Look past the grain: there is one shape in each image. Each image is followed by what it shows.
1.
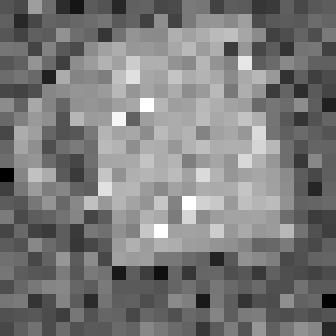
cup
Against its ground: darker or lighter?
lighter
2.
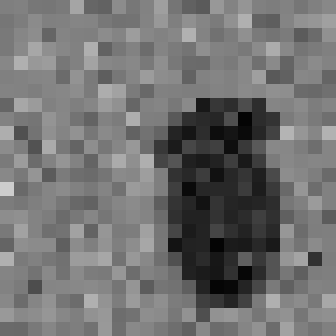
footprint
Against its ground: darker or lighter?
darker
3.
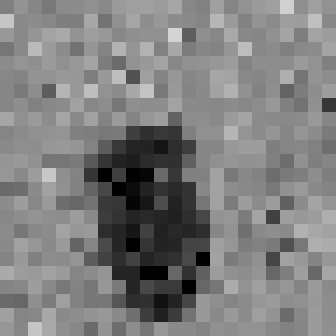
footprint
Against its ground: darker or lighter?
darker
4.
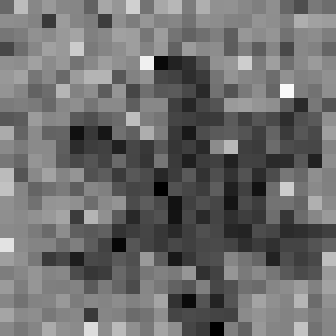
asterisk
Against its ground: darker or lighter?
darker
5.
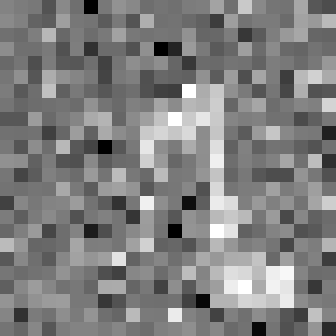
musical note
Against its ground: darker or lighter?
lighter
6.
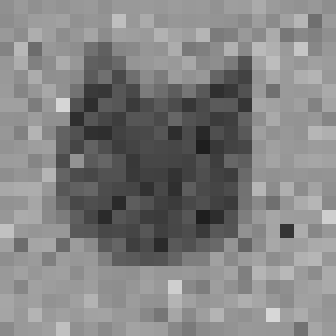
cat's head
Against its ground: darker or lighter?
darker
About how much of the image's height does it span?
two thirds
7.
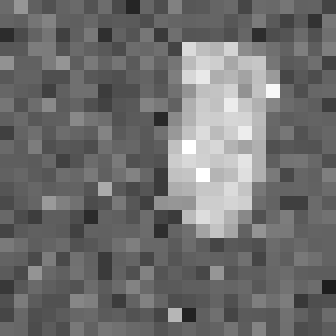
footprint
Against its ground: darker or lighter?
lighter
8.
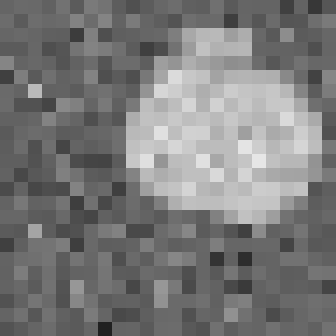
apple
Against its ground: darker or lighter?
lighter
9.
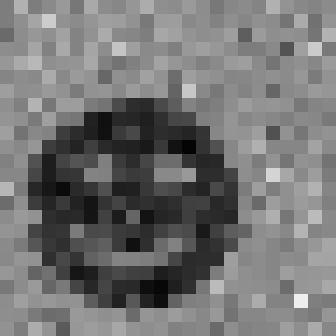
smiling face
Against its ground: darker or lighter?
darker
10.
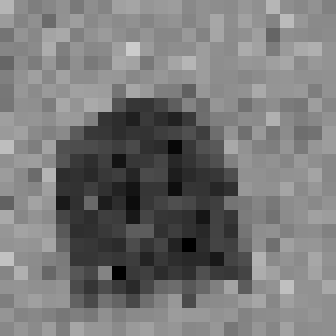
ghost
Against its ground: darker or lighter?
darker
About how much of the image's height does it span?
two thirds
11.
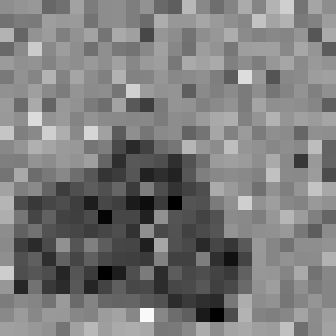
cloud
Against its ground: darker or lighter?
darker
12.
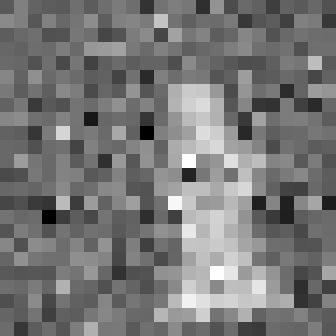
chess bishop
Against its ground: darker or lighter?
lighter
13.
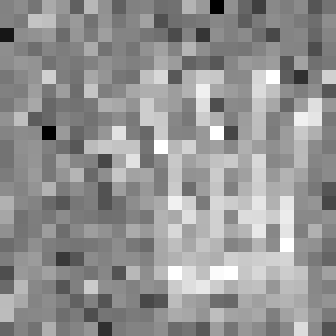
chess queen
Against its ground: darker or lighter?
lighter
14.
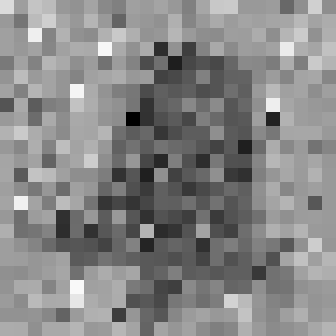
bell
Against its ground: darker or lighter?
darker
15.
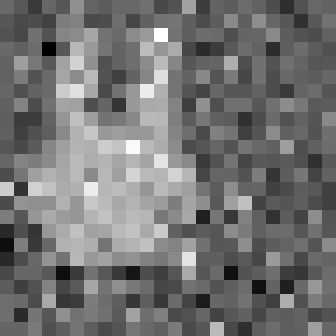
rabbit's head
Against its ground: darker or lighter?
lighter
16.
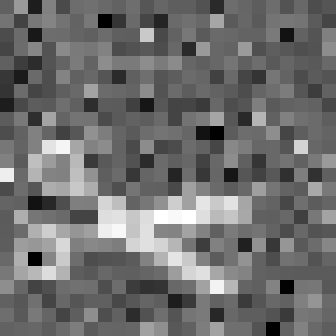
pair of scissors
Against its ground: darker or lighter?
lighter
